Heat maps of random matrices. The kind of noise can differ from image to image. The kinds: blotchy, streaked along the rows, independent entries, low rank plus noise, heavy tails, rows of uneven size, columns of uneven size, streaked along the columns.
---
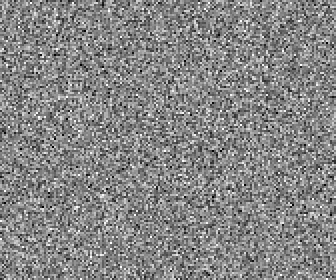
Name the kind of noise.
independent entries
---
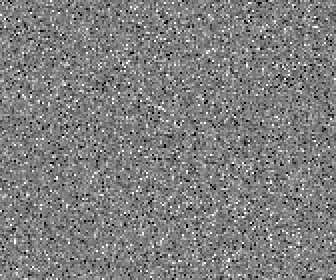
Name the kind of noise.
heavy tails
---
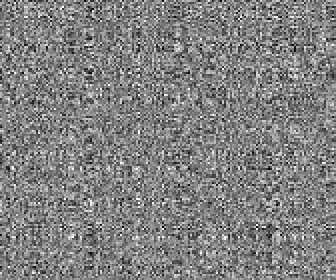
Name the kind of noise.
low rank plus noise
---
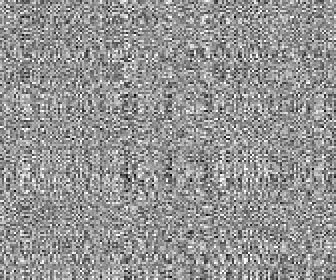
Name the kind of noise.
low rank plus noise
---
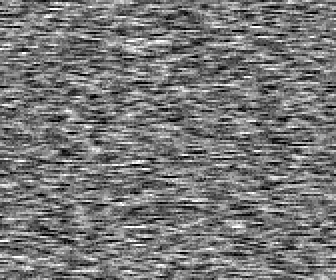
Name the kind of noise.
streaked along the rows
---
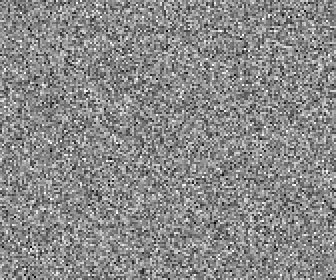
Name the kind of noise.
independent entries
